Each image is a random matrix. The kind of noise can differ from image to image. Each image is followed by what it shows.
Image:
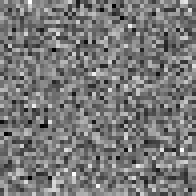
independent entries
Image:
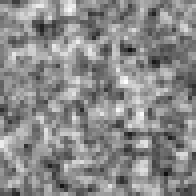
blotchy
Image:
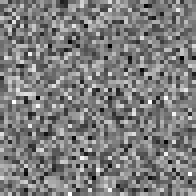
independent entries
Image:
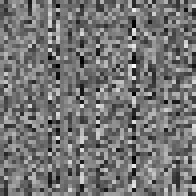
columns of uneven size
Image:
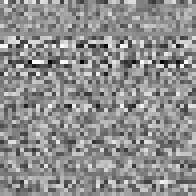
rows of uneven size
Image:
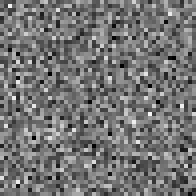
independent entries
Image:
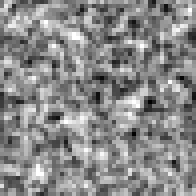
blotchy
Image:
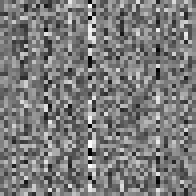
columns of uneven size
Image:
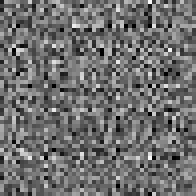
low rank plus noise
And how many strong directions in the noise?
three or four
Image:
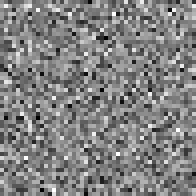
independent entries
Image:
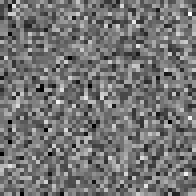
independent entries
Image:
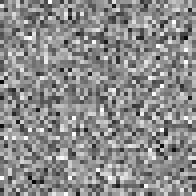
independent entries
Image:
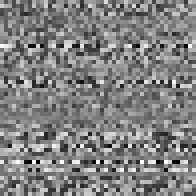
rows of uneven size
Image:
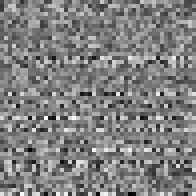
rows of uneven size
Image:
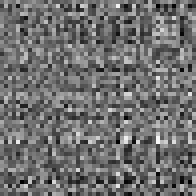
low rank plus noise
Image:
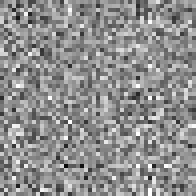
low rank plus noise
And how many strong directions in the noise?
five to eight
